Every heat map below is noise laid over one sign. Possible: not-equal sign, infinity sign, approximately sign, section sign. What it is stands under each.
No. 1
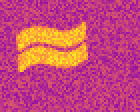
approximately sign
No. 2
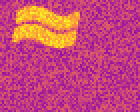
approximately sign
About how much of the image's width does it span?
half
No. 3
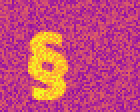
section sign
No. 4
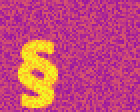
section sign
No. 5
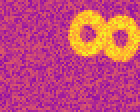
infinity sign
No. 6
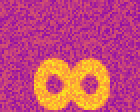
infinity sign
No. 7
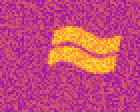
approximately sign
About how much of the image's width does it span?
half
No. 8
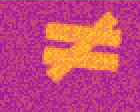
not-equal sign
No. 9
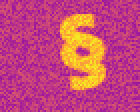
section sign
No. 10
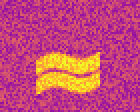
approximately sign
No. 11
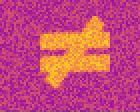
not-equal sign
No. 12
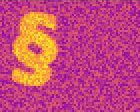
section sign
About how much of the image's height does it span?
two thirds
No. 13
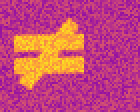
not-equal sign
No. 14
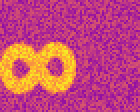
infinity sign
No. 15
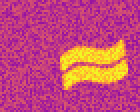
approximately sign
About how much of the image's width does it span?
half
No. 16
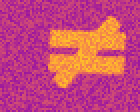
not-equal sign
